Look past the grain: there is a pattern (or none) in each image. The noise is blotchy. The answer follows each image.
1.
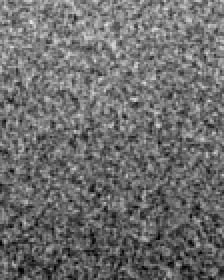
a smooth slope
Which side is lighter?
top
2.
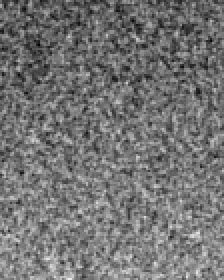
a smooth slope
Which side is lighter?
bottom
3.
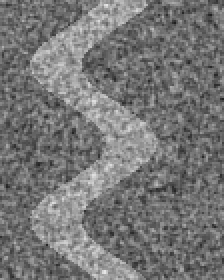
a wavy band
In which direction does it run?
top to bottom
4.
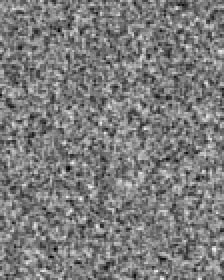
only noise
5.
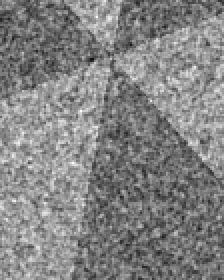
spokes from one point
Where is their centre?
top middle
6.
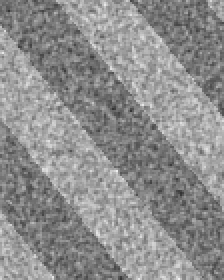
diagonal stripes
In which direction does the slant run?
top left to bottom right
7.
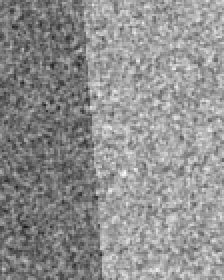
a sharp edge
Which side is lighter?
right
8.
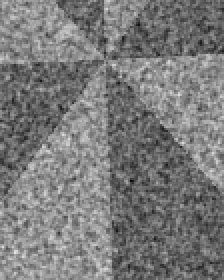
spokes from one point
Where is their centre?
top middle
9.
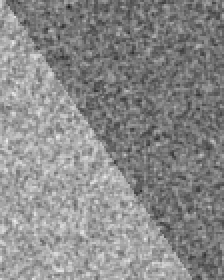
a sharp edge
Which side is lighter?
bottom left
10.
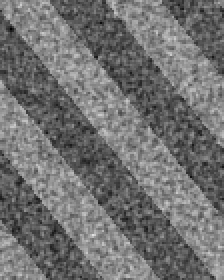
diagonal stripes
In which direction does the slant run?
top left to bottom right
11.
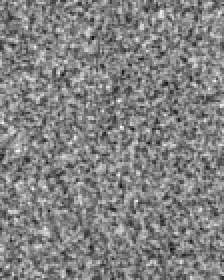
only noise
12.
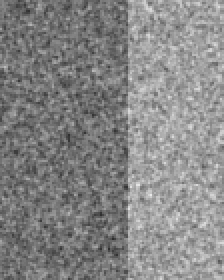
a sharp edge
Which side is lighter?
right
